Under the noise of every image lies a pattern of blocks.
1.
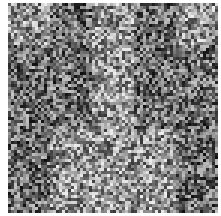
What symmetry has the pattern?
left and right mirror each other
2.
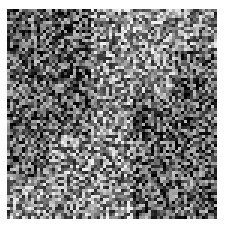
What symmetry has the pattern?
the same after a half turn
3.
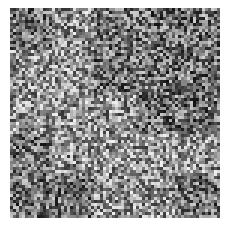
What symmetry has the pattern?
mirrored about the diagonal from the bottom left
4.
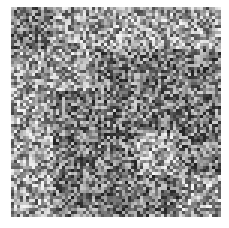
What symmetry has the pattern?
mirrored about the diagonal from the top left
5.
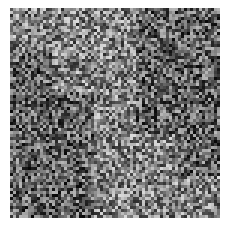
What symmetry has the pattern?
the same after a half turn
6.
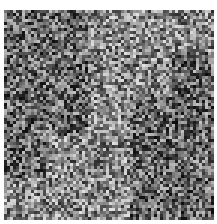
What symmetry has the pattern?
the same after a half turn
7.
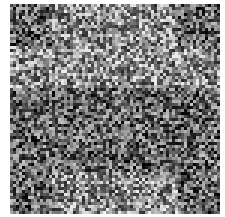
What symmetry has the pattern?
left and right mirror each other
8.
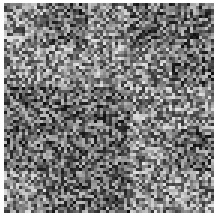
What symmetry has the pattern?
mirrored about the diagonal from the bottom left
